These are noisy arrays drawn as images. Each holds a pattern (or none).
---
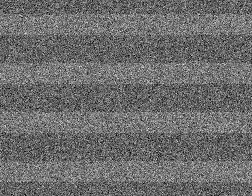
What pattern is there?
horizontal stripes
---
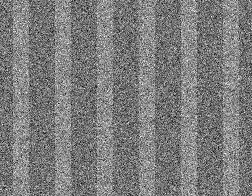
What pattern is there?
vertical stripes
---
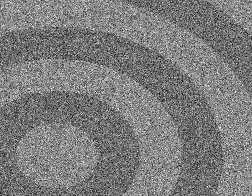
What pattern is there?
rings round one point
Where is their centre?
bottom left
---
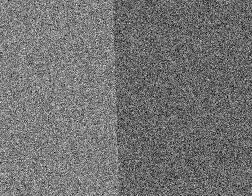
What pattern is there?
a sharp edge
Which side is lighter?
left
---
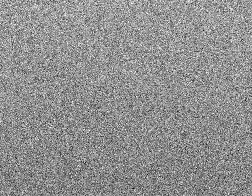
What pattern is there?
a smooth slope
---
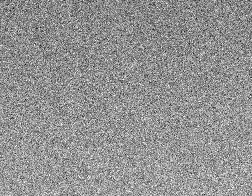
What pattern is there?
a smooth slope
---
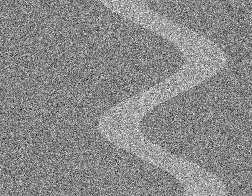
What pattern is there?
a wavy band
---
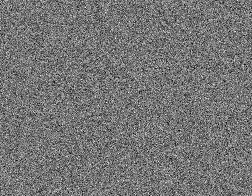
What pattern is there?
only noise
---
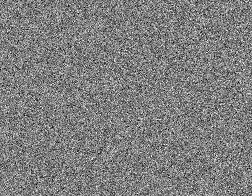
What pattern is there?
only noise
